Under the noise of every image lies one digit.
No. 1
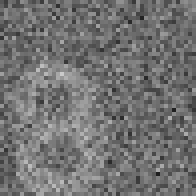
8
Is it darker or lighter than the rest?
lighter
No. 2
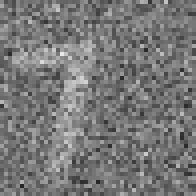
7
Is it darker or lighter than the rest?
lighter
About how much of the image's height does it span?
two thirds
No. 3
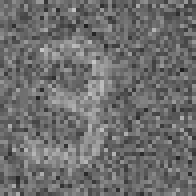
3
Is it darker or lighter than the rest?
lighter
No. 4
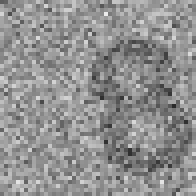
8
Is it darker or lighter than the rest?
darker
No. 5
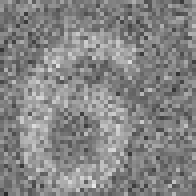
6
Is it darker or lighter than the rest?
lighter
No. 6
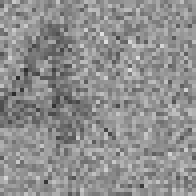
4
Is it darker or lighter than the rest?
darker
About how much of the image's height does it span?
two thirds
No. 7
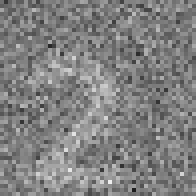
2
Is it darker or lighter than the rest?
lighter
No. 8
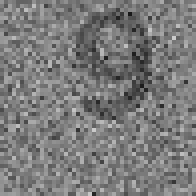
9
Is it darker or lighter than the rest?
darker
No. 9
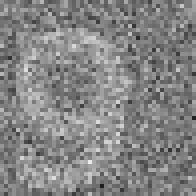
9
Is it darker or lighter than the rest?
lighter
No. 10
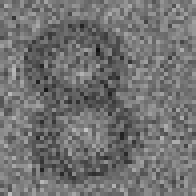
8
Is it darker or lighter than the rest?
darker
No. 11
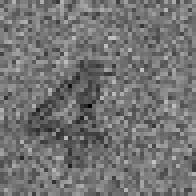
4
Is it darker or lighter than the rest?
darker
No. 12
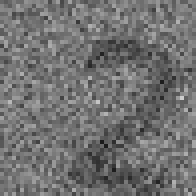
2
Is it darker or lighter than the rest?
darker
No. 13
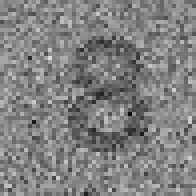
8
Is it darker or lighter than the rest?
darker
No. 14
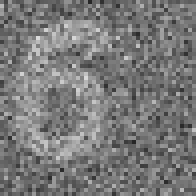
6
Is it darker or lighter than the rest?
lighter
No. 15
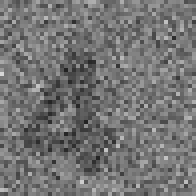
4
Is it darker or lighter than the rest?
darker
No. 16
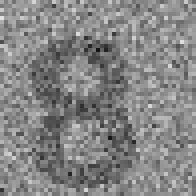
8
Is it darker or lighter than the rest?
darker
